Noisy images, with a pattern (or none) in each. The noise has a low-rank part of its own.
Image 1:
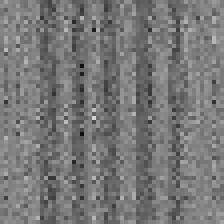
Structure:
bands of columns
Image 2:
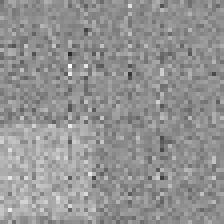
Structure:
one block
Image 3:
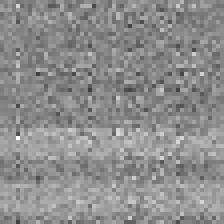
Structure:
bands of rows
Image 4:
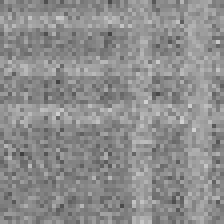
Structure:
bands of rows crossing bands of columns
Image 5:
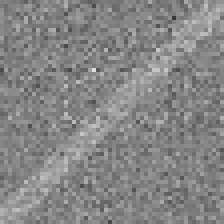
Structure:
a diagonal band
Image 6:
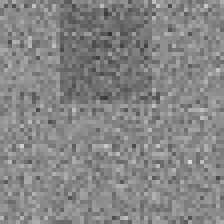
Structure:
one block
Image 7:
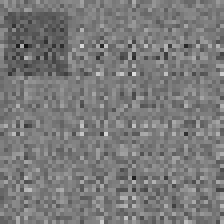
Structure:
one block
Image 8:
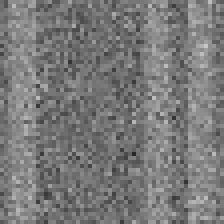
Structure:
bands of columns
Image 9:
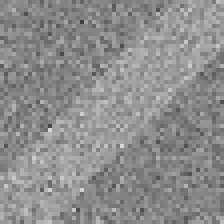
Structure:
a diagonal band
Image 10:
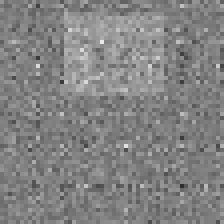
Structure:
one block
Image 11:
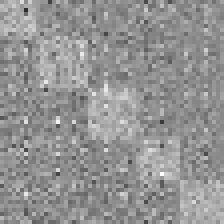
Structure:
blocks along the diagonal
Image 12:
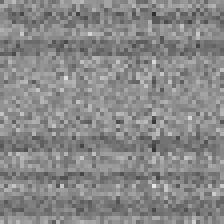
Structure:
bands of rows
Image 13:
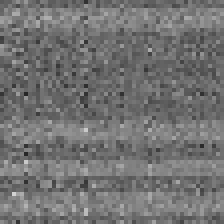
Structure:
bands of rows
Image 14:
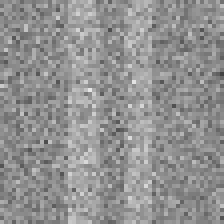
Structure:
bands of columns
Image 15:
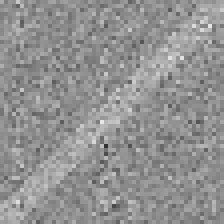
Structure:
a diagonal band
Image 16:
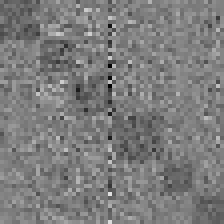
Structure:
blocks along the diagonal
